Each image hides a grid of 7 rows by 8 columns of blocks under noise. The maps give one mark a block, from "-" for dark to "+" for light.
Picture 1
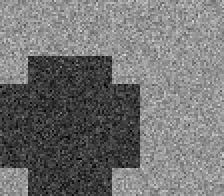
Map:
++++++++
++++++++
+---++++
-----+++
-----+++
-----+++
+---++++
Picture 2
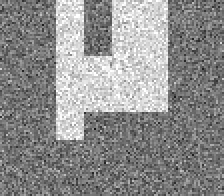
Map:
--+-++--
--+-++--
--++++--
--++++--
--+-----
--------
--------
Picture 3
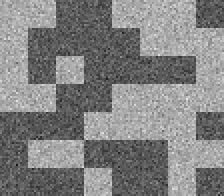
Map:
++--+++-
+----+++
+-+----+
++--++++
---++++-
-++---++
---+--+-
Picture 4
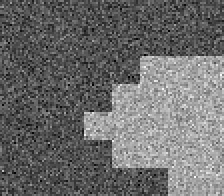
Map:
--------
--------
-----+++
----++++
---+++++
----++++
------++
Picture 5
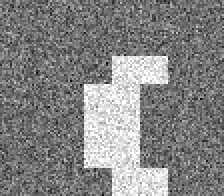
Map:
--------
--------
----++--
---++---
---++---
---++---
----++--
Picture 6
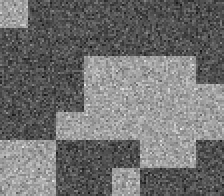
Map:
+-------
--------
---++++-
---+++++
--++++++
++---++-
++--+---
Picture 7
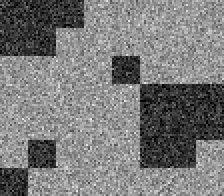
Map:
---+++++
--++++++
++++-+++
+++++---
+++++---
+-+++--+
-+++++++
